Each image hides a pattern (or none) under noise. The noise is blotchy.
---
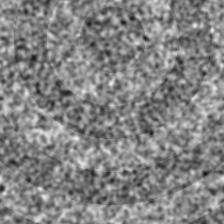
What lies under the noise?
rings round one point
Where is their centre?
top middle
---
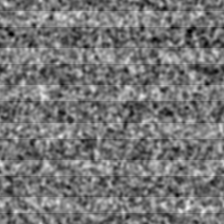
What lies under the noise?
horizontal stripes
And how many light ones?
6
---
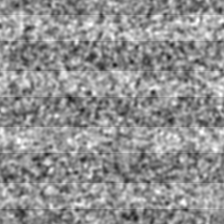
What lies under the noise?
horizontal stripes
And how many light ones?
4
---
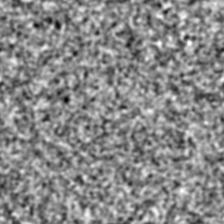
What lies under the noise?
only noise
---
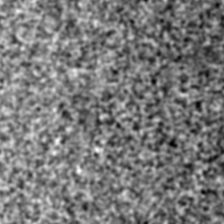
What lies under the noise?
a smooth slope
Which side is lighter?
left
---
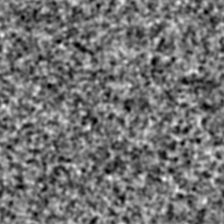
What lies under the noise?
only noise
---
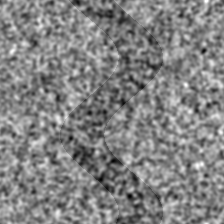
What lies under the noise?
a wavy band
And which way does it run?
top to bottom
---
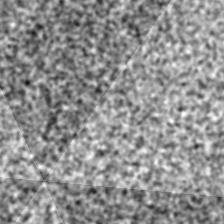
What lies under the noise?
spokes from one point
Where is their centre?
bottom left
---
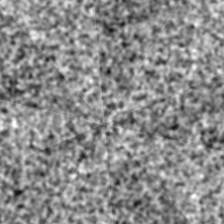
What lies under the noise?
spokes from one point
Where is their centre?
centre
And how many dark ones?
5
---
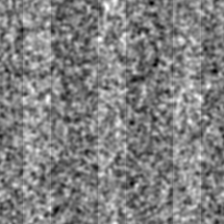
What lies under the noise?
vertical stripes
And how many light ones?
3
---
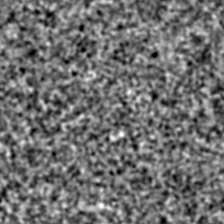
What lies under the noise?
only noise
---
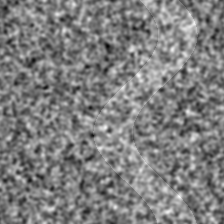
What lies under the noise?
a wavy band
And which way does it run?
top to bottom
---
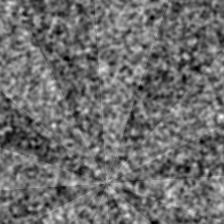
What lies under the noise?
spokes from one point
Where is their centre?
bottom middle
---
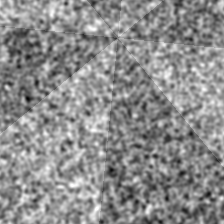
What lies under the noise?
spokes from one point
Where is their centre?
top middle
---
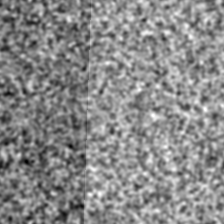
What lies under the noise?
a sharp edge
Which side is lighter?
right
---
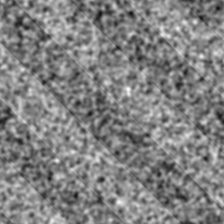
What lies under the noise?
diagonal stripes
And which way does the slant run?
top left to bottom right
